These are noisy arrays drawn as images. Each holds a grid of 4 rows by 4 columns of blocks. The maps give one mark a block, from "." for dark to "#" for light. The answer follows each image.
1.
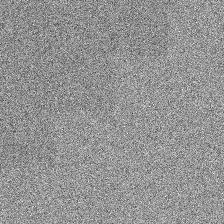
. . . #
. . # #
. # # #
# # # #
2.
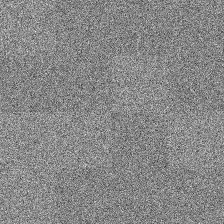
# . . .
. . # .
# # . #
# . . .
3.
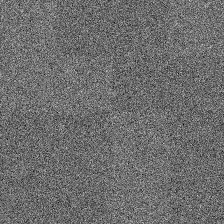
# . . #
# # . .
. . # .
. . # .
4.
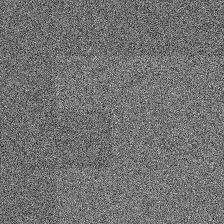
. . . .
. # # #
. . # #
. # # #
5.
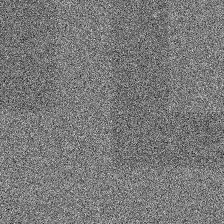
. # . #
. # . #
# # . .
# # # #
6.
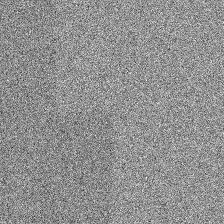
. # # #
. # # #
. . # #
. . # #
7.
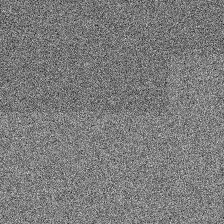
. . . .
. . . #
# # # #
# # # #
